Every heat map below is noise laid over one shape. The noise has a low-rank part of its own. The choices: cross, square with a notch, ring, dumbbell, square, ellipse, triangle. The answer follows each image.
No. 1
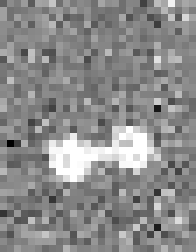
light dumbbell
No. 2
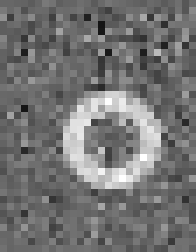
light ring
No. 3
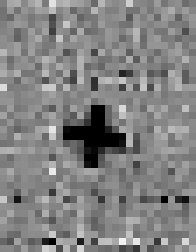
dark cross, centre
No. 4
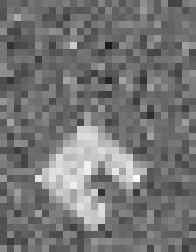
light square with a notch
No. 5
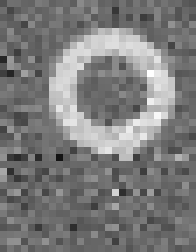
light ring
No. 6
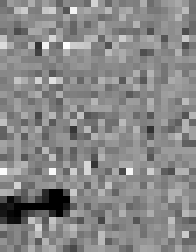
dark dumbbell, bottom left
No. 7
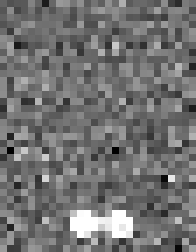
light dumbbell, bottom middle
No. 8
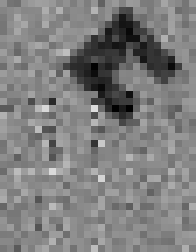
dark square with a notch
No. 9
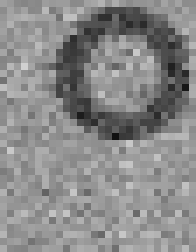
dark ring
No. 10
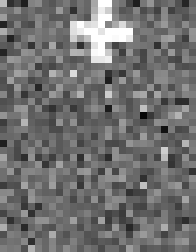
light cross, top middle
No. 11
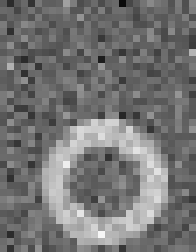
light ring
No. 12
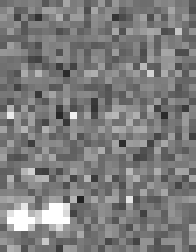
light dumbbell, bottom left
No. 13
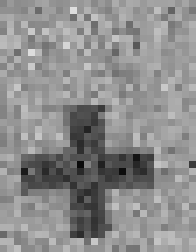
dark cross
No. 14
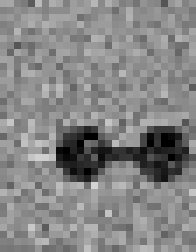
dark dumbbell
